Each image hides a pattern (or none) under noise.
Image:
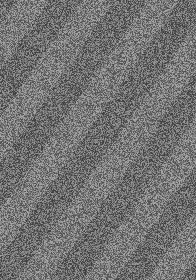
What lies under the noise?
diagonal stripes
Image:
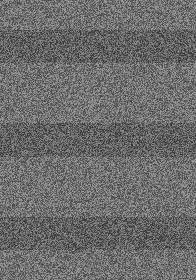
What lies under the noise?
horizontal stripes
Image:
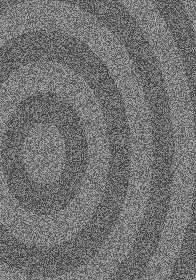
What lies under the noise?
rings round one point
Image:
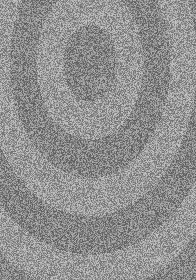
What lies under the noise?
rings round one point
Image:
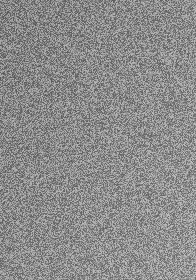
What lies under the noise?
a smooth slope
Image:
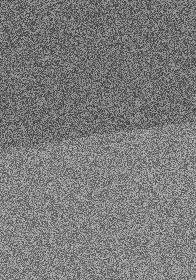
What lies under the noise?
a sharp edge
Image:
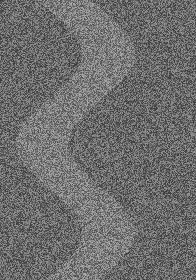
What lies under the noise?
a wavy band
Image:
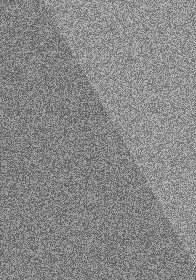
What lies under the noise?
a sharp edge
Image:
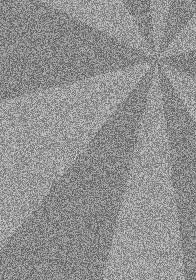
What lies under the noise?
spokes from one point
